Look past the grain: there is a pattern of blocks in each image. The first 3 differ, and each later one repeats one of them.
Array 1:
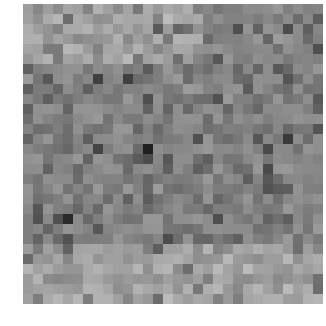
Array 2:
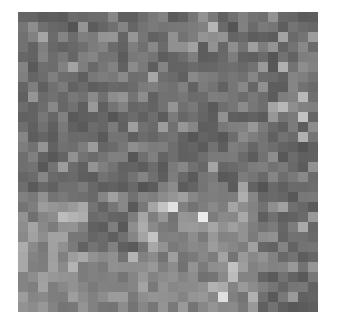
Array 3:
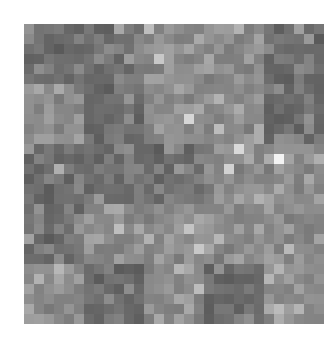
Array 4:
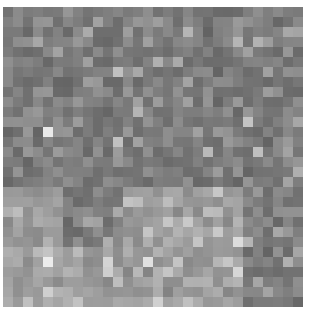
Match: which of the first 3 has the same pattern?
2
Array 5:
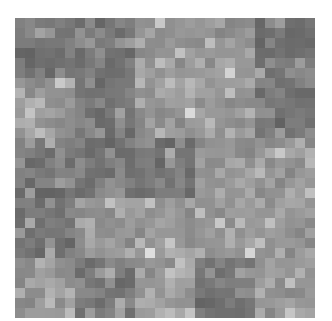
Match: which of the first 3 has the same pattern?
3
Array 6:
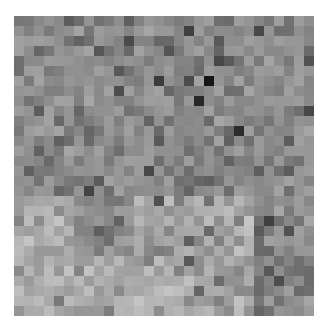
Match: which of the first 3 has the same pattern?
2
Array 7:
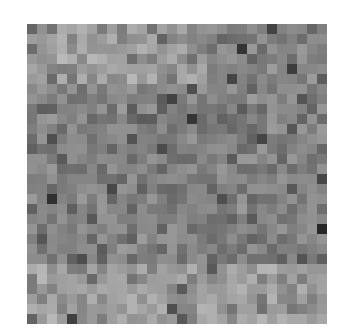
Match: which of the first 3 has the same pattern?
1
